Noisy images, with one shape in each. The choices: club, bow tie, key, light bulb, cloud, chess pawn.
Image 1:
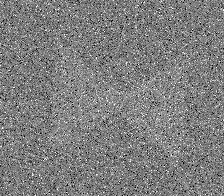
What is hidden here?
light bow tie
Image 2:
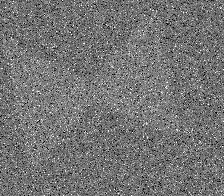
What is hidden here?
light bow tie
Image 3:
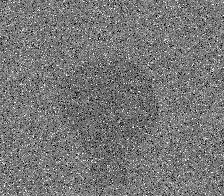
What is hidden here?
dark light bulb
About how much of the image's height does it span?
two thirds
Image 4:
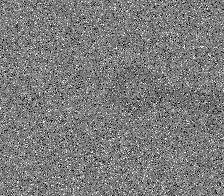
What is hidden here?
dark key
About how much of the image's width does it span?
half
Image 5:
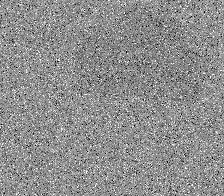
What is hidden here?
dark cloud
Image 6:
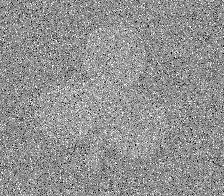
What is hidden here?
light club
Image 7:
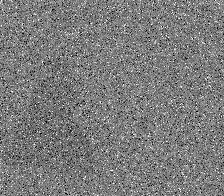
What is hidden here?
dark chess pawn
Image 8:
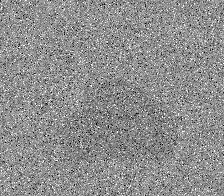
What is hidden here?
dark cloud
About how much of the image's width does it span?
half
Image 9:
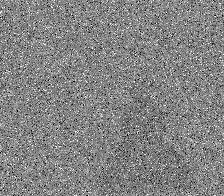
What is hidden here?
dark chess pawn
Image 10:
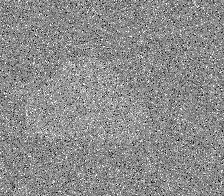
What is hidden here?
light cloud
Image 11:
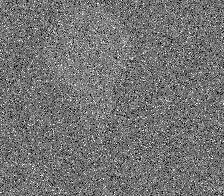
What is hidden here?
light light bulb
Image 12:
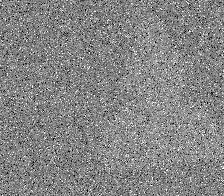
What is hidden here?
light chess pawn
